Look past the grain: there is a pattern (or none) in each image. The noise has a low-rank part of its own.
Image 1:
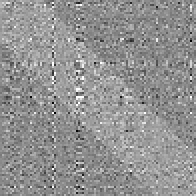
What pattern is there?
a diagonal band
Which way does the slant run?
top left to bottom right
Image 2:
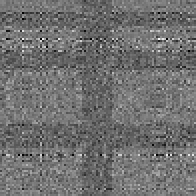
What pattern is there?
bands of rows crossing bands of columns
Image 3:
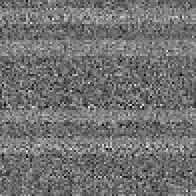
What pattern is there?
bands of rows
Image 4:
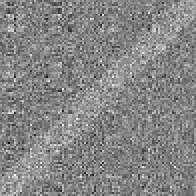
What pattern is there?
a diagonal band
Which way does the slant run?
bottom left to top right
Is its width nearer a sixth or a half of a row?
a sixth
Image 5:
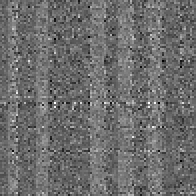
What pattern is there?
bands of columns
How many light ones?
5
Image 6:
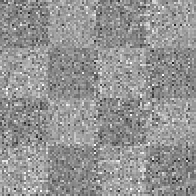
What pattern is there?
a checkerboard
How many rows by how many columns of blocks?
4 by 4
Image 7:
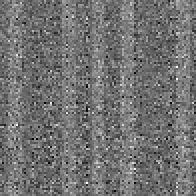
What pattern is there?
bands of columns
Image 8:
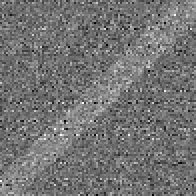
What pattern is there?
a diagonal band
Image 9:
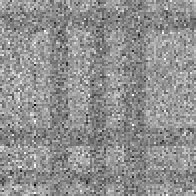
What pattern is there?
bands of rows crossing bands of columns
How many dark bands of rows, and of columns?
3 and 3
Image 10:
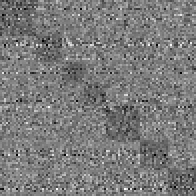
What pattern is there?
blocks along the diagonal
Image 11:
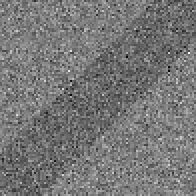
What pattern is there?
a diagonal band
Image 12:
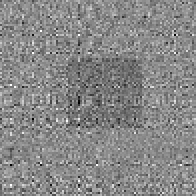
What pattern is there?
one block
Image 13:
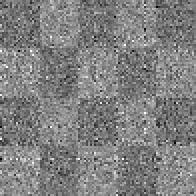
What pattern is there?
a checkerboard
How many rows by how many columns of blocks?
4 by 5
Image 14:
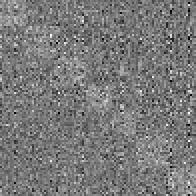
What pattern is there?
blocks along the diagonal
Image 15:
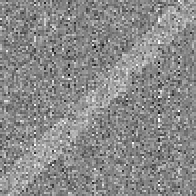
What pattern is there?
a diagonal band
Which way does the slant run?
bottom left to top right
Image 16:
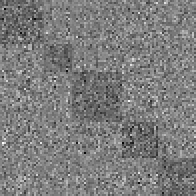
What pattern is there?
blocks along the diagonal
